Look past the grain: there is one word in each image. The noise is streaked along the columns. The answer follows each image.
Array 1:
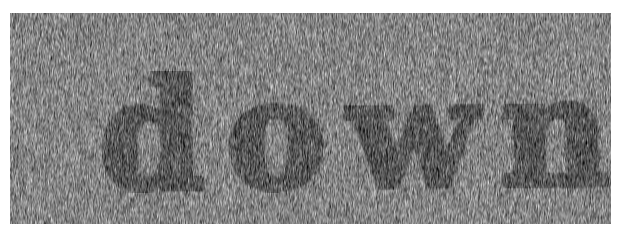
down
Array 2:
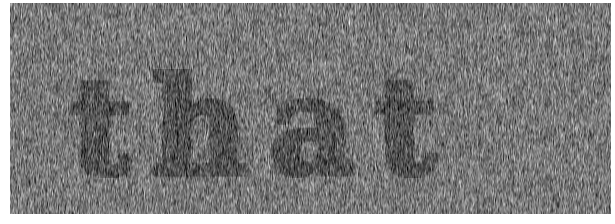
that
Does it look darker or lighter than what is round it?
darker
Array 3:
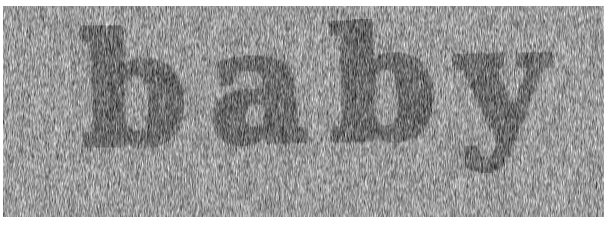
baby
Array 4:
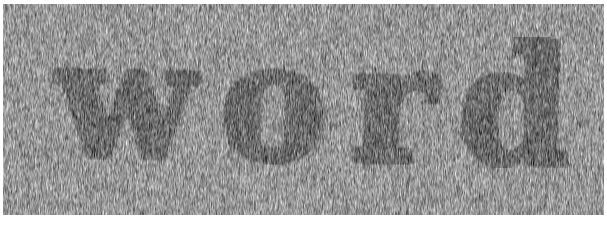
word
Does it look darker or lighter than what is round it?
darker
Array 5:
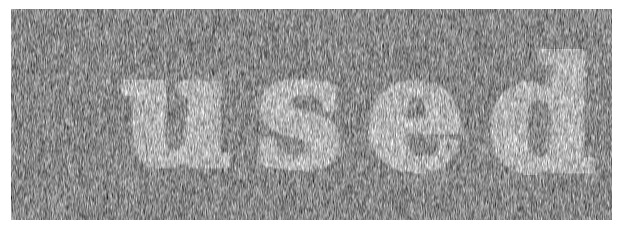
used
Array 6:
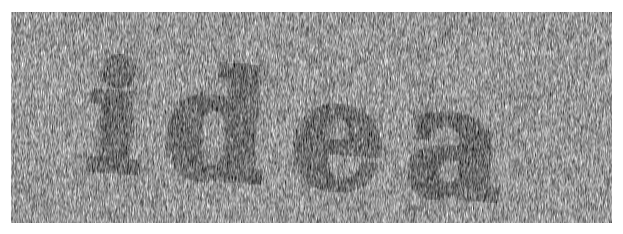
idea
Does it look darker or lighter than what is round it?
darker
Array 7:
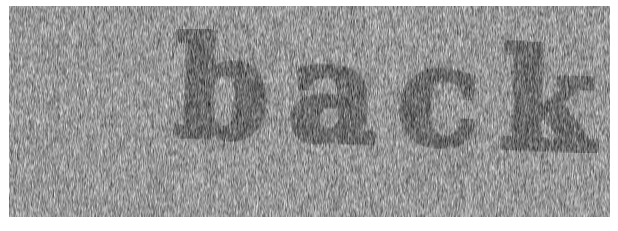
back
